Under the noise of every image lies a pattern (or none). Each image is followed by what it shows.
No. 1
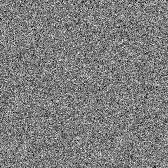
only noise
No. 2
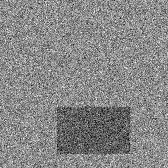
one block
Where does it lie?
bottom middle
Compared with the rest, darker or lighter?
darker
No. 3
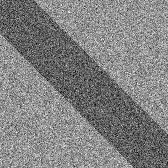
a diagonal band
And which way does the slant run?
top left to bottom right
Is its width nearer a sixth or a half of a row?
a half
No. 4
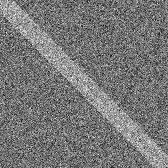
a diagonal band
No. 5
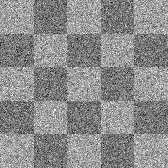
a checkerboard
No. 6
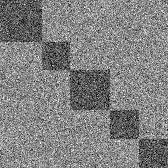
blocks along the diagonal
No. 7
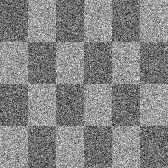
a checkerboard
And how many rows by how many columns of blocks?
4 by 6
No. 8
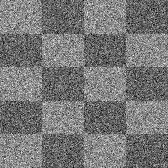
a checkerboard
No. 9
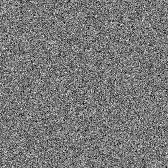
only noise
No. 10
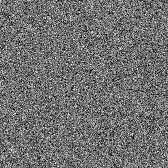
only noise
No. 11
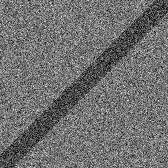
a diagonal band
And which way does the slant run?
bottom left to top right
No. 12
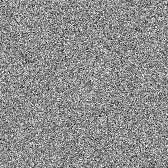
only noise
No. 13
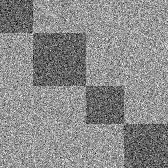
blocks along the diagonal
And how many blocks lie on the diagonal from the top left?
4
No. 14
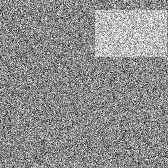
one block
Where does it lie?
top right
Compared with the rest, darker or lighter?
lighter
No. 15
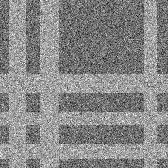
bands of rows crossing bands of columns
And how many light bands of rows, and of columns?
3 and 3
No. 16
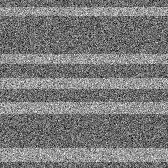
bands of rows
